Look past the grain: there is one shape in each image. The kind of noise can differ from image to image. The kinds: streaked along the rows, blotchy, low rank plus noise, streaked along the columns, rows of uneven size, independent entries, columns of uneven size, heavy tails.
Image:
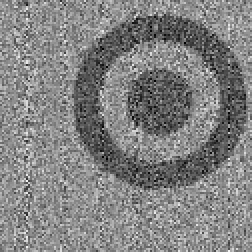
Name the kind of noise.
columns of uneven size
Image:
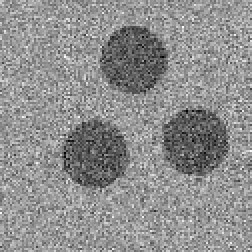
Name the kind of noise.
low rank plus noise
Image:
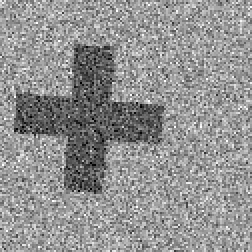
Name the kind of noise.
independent entries
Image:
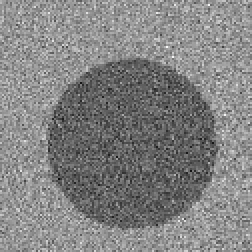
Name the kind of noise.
low rank plus noise
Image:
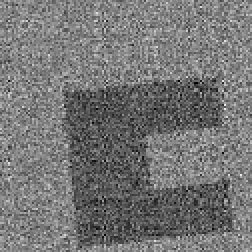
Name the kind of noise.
low rank plus noise
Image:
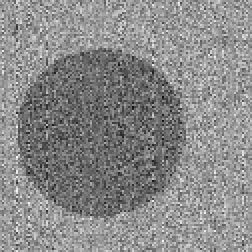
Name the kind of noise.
columns of uneven size
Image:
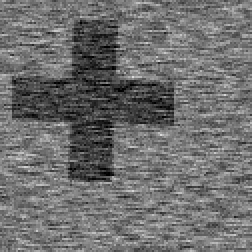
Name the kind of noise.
streaked along the rows
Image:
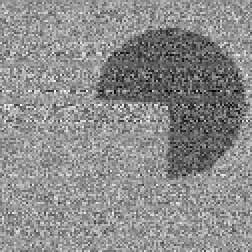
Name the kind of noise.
rows of uneven size
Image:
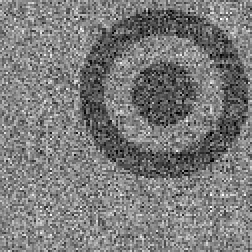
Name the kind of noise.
low rank plus noise
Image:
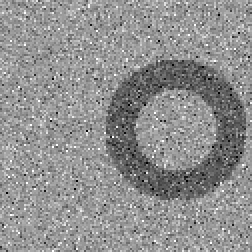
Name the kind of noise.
heavy tails
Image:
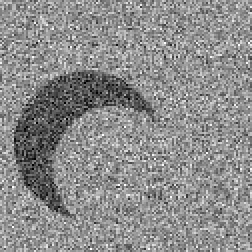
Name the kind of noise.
low rank plus noise
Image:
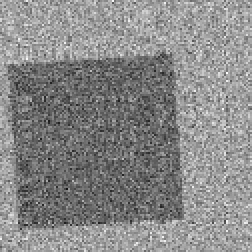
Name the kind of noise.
low rank plus noise
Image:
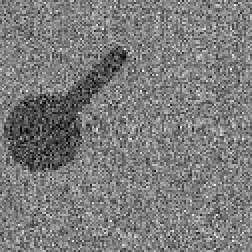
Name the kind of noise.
low rank plus noise
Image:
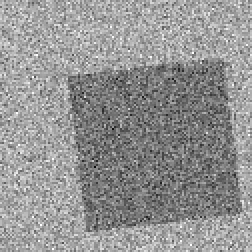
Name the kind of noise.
independent entries
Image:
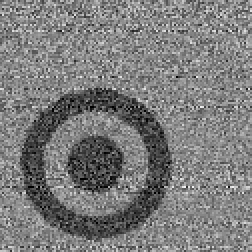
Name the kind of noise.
rows of uneven size
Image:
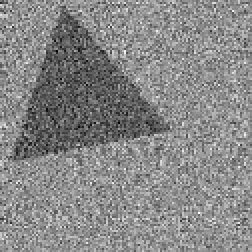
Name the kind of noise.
low rank plus noise
